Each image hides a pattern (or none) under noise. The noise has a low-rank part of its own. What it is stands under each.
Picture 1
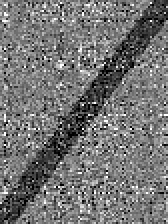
a diagonal band
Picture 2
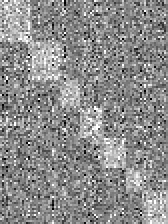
blocks along the diagonal
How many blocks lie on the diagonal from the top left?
7
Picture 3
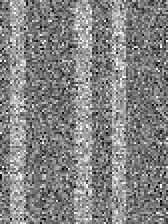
bands of columns
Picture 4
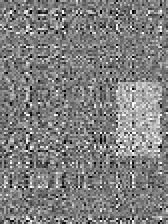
one block
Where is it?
middle right
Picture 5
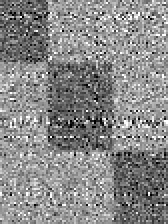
blocks along the diagonal
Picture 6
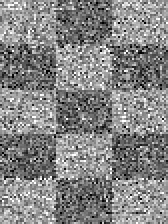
a checkerboard
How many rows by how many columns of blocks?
5 by 3
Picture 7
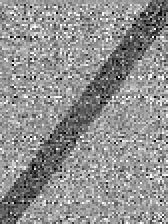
a diagonal band
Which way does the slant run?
bottom left to top right
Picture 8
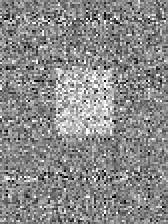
one block
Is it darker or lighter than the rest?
lighter
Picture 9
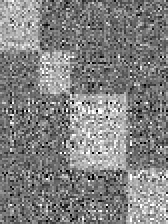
blocks along the diagonal
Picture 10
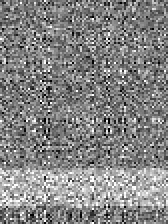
one band of rows
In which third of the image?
bottom
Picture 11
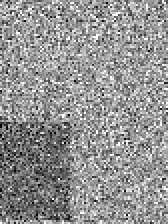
one block
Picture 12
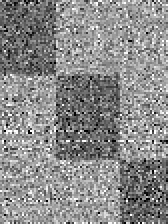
blocks along the diagonal
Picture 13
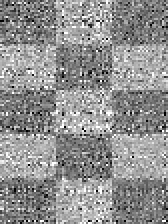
a checkerboard
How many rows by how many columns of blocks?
5 by 3
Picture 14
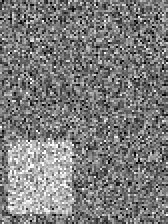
one block
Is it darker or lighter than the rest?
lighter
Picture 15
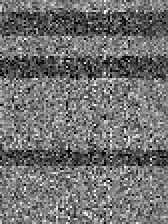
bands of rows
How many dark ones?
3
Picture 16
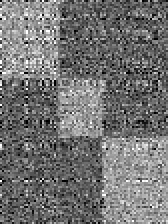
blocks along the diagonal
